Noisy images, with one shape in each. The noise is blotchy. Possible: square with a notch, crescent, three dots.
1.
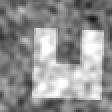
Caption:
light square with a notch
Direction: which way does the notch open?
up
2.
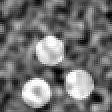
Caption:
light three dots
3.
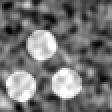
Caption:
light three dots
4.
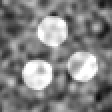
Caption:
light three dots
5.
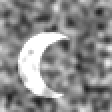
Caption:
light crescent
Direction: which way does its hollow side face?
right
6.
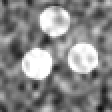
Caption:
light three dots
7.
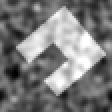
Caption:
light square with a notch
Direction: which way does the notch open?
down and left
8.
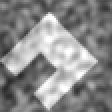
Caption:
light square with a notch
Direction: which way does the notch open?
down and left
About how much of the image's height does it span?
nearly all
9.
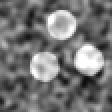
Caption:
light three dots
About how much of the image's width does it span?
two thirds
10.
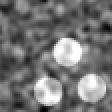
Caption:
light three dots
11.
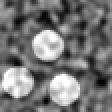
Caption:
light three dots
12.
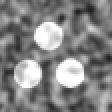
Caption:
light three dots
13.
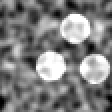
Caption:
light three dots
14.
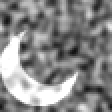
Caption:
light crescent
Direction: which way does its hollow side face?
up and right
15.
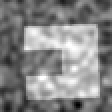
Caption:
light square with a notch
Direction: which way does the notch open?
left
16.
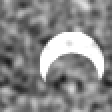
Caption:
light crescent
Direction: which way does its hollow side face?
down
